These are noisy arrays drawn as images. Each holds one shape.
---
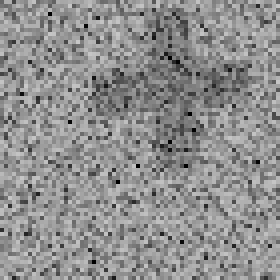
cross
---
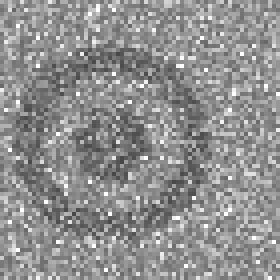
bullseye
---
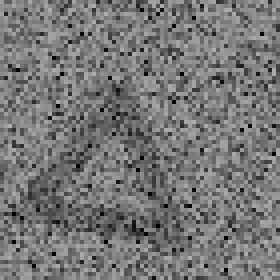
triangle frame
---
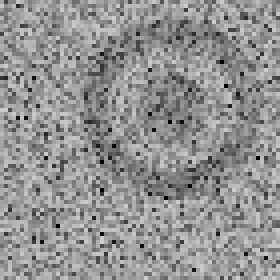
bullseye
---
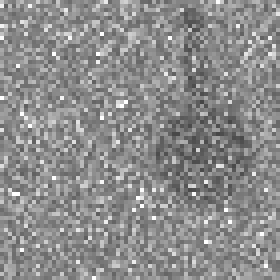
lollipop
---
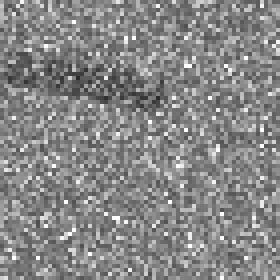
bar
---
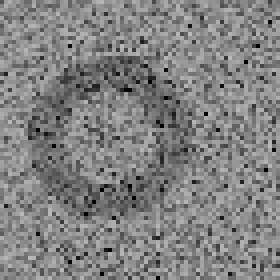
ring
